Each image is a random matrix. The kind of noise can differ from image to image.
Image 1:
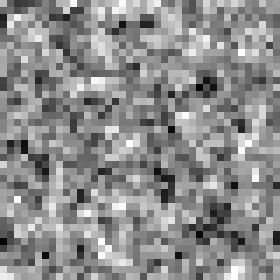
blotchy
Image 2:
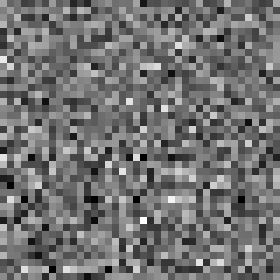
low rank plus noise
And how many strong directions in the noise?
three or four
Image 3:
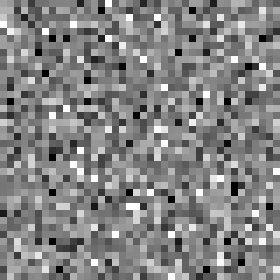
heavy tails
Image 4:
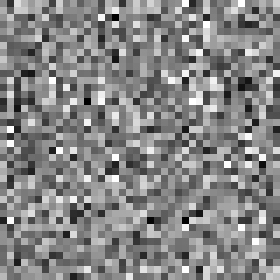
low rank plus noise
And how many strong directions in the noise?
two
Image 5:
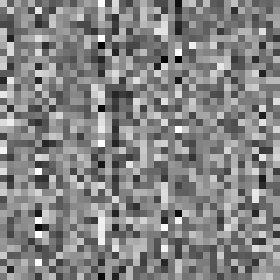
columns of uneven size
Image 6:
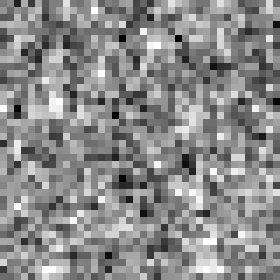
blotchy
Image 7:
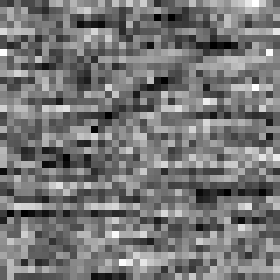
streaked along the rows
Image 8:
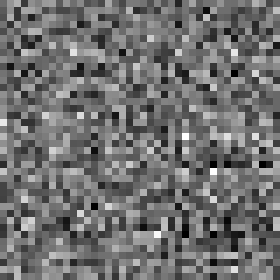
low rank plus noise
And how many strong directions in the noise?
three or four
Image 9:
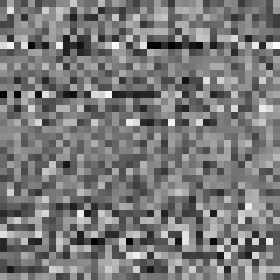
rows of uneven size
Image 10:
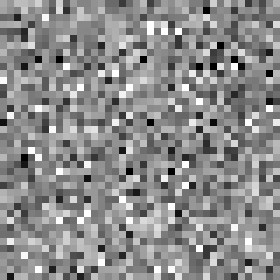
heavy tails
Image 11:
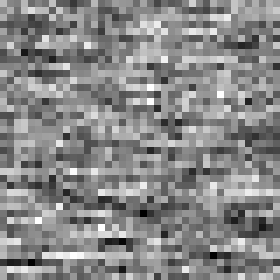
streaked along the rows
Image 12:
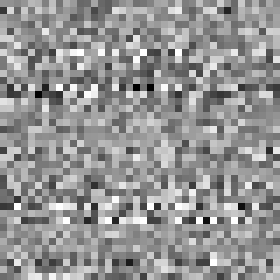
rows of uneven size
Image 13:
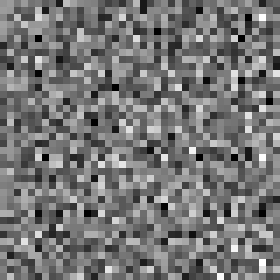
low rank plus noise
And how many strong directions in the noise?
one
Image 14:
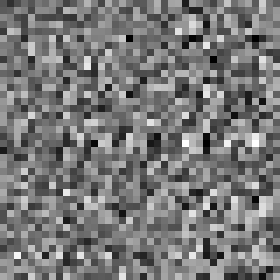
low rank plus noise
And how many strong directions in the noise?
two
